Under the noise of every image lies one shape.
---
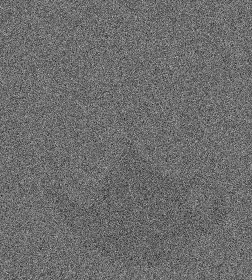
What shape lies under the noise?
teapot
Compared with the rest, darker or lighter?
darker
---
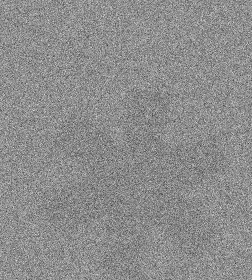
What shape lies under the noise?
asterisk
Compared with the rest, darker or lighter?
darker
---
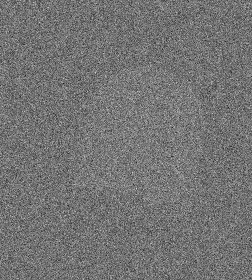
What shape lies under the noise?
ghost
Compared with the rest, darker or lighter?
lighter
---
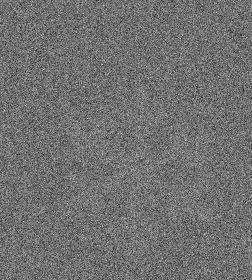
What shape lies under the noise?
snowflake
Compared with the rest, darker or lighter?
lighter
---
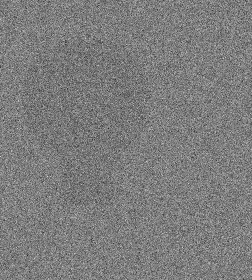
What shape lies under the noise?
light bulb
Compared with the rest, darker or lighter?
darker
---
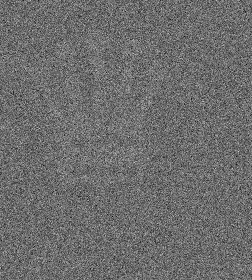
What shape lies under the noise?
chess queen
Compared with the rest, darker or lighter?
lighter
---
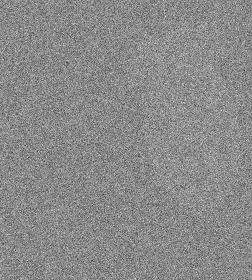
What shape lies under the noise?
footprint
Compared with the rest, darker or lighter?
lighter
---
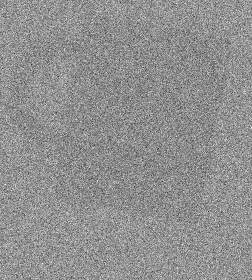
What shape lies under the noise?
cup
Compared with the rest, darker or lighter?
darker
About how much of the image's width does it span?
nearly all
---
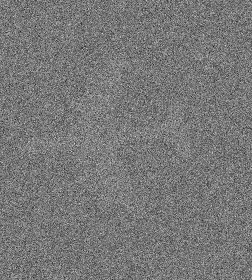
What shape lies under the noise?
airplane
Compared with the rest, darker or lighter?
lighter
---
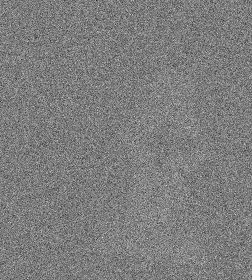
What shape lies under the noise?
chess bishop
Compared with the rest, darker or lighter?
lighter
